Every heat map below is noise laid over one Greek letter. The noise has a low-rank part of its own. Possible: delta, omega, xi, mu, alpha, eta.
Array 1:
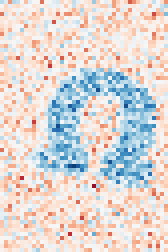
blue omega
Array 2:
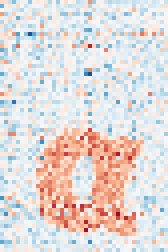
red alpha
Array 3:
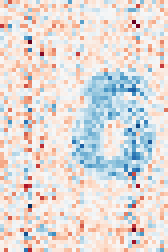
blue delta
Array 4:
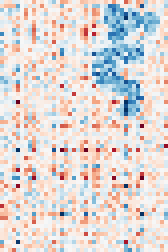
blue xi
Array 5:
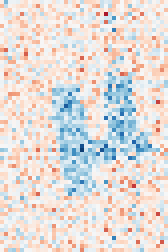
blue mu
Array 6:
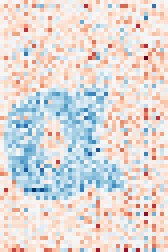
blue alpha
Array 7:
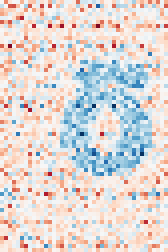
blue delta
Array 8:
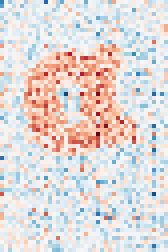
red alpha
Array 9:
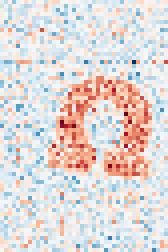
red omega
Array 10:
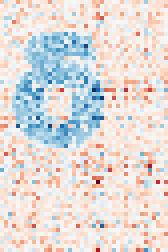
blue delta
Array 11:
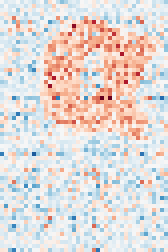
red alpha
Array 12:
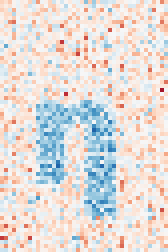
blue eta
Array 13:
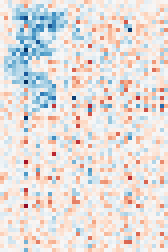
blue xi, top left
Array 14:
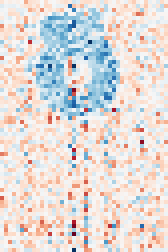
blue delta
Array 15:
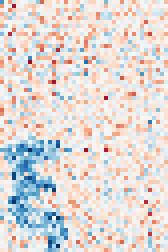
blue xi, bottom left
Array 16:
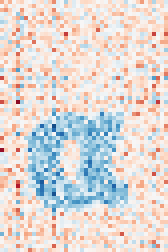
blue alpha
